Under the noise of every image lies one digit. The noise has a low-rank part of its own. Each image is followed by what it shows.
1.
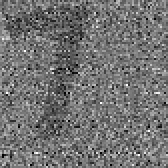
7
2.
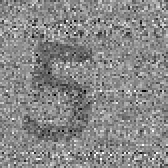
5
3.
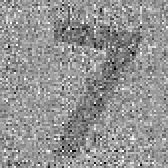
7
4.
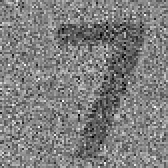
7
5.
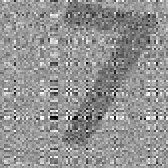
7
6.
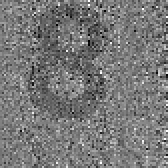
8
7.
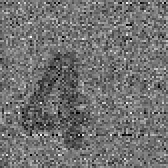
4
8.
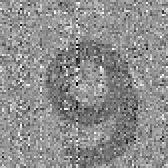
9
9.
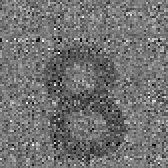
8
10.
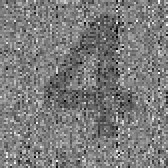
4
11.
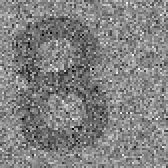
8
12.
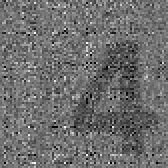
4
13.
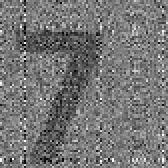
7
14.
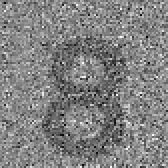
8
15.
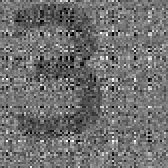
3
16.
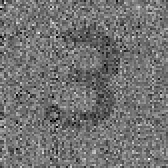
3
